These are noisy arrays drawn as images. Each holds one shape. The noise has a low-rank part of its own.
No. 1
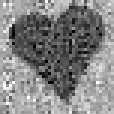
heart
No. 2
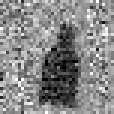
bottle
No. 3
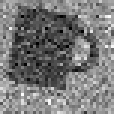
cup
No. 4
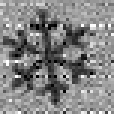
snowflake
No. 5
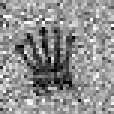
chess queen
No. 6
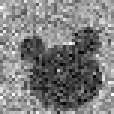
bear's head
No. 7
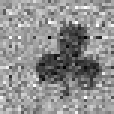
club
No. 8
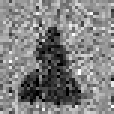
chess pawn
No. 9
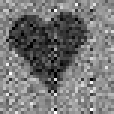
heart
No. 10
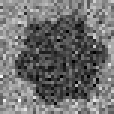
flower
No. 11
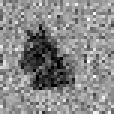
chess knight
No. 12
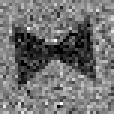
bow tie
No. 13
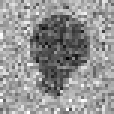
light bulb
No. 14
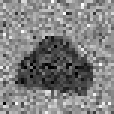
cloud
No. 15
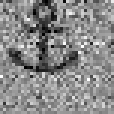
anchor
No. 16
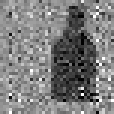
bottle
